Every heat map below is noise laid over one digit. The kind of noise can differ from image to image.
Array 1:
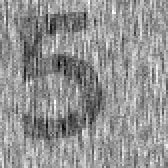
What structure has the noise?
streaked along the columns
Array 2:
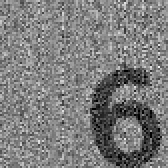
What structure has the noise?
columns of uneven size
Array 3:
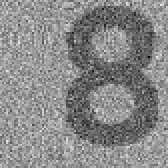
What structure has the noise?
low rank plus noise
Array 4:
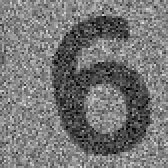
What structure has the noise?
independent entries
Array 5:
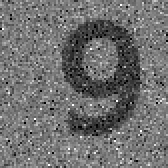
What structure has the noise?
heavy tails
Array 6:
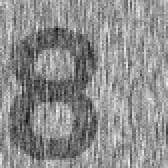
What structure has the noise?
streaked along the columns
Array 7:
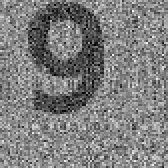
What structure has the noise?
low rank plus noise
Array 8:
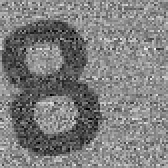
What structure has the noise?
rows of uneven size
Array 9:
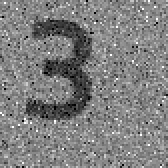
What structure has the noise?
heavy tails
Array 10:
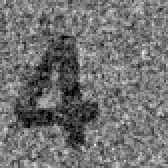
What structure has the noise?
blotchy
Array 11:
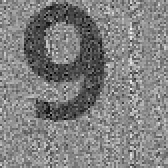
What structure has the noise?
columns of uneven size
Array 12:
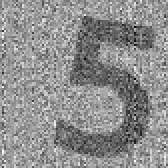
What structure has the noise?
columns of uneven size
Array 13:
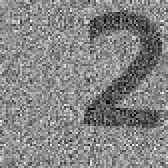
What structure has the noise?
low rank plus noise
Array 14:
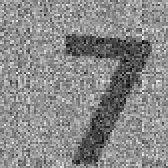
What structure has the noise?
low rank plus noise
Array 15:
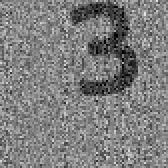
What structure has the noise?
columns of uneven size
